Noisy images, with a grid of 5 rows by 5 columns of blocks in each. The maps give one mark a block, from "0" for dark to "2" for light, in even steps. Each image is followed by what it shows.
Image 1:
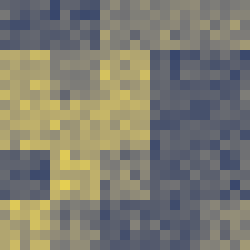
0 0 1 1 1
2 1 2 0 0
2 2 2 0 0
0 2 1 0 0
2 1 0 0 1
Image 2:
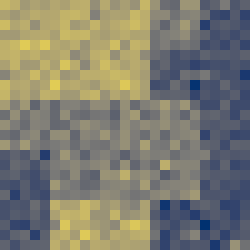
2 2 2 1 0
2 2 2 0 0
1 1 1 1 0
0 1 1 1 0
0 2 2 0 0
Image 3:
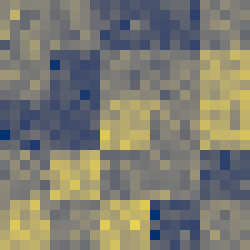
1 1 0 0 1
1 0 1 1 2
0 0 2 1 2
1 2 1 1 0
2 1 2 0 1
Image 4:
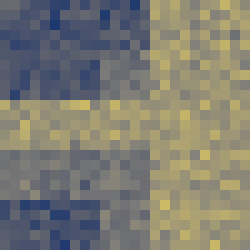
0 0 0 2 2
0 0 1 2 2
2 2 2 2 2
1 1 1 2 2
0 0 1 2 2
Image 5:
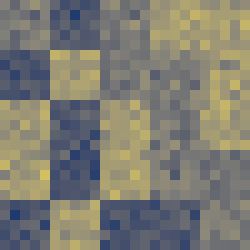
1 0 1 2 2
0 2 1 1 2
2 0 2 1 2
2 0 2 1 1
0 2 0 0 1
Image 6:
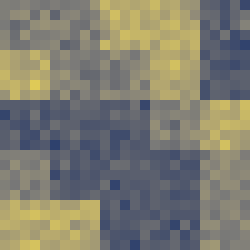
1 1 2 2 0
2 1 1 2 0
0 0 0 1 2
1 0 0 0 1
2 2 0 0 1
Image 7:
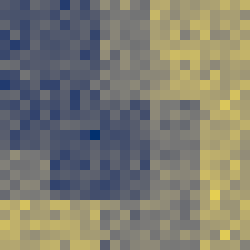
0 0 1 2 2
0 0 1 2 2
0 0 0 1 2
1 0 0 1 2
2 2 1 1 2
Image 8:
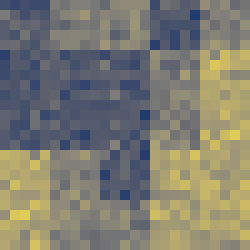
0 1 1 0 1
0 0 0 1 2
0 0 0 1 2
2 1 0 2 2
2 1 1 2 2
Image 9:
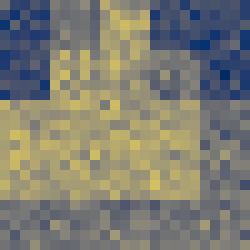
0 1 2 0 0
0 2 2 1 0
2 2 2 2 1
2 2 2 2 1
1 1 1 1 1
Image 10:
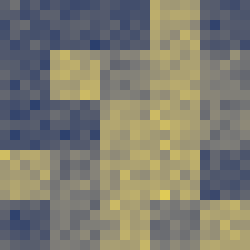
0 0 0 2 0
0 2 1 2 1
0 0 2 2 1
2 1 2 2 0
0 1 2 1 2
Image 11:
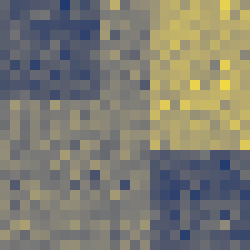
0 0 1 2 2
0 0 1 2 2
1 1 1 2 2
1 1 1 0 0
1 1 1 0 0
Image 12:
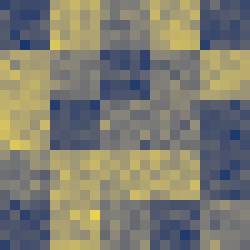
0 2 1 2 0
2 1 0 1 2
2 0 1 1 0
1 2 2 2 0
0 2 1 0 1
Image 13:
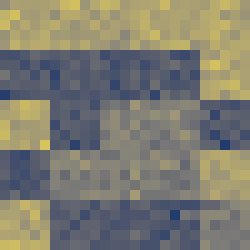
2 2 2 2 2
0 0 0 0 2
2 0 1 1 0
0 1 1 1 2
2 0 0 0 1
